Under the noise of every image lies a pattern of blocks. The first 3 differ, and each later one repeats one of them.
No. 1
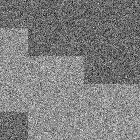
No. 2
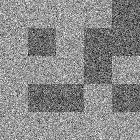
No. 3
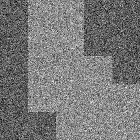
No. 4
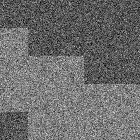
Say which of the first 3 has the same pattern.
1
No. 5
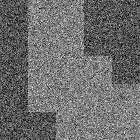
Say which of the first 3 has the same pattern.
3
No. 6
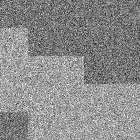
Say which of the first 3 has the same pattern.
1
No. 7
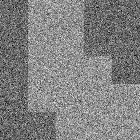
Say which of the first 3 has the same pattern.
3
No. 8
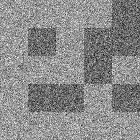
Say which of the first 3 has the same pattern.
2
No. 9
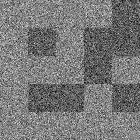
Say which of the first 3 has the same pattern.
2
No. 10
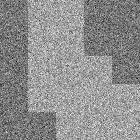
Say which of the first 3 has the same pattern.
3
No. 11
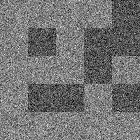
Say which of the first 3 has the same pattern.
2
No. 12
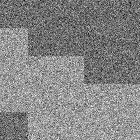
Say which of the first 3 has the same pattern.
1
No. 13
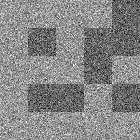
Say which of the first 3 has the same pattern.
2
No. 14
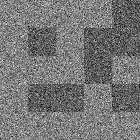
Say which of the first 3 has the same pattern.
2
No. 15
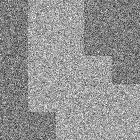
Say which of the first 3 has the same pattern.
3
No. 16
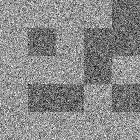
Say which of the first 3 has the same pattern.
2
